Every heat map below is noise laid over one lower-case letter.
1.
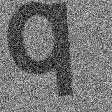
q
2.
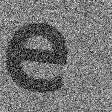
e
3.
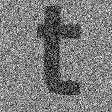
t
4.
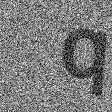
q
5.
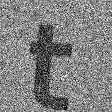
t
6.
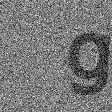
g
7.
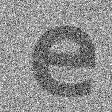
e
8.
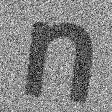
n
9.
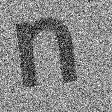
n
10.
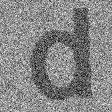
d
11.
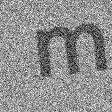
m
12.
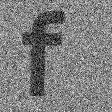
f
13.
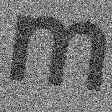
m
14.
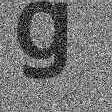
g
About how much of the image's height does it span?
two thirds
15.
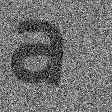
a
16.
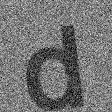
d
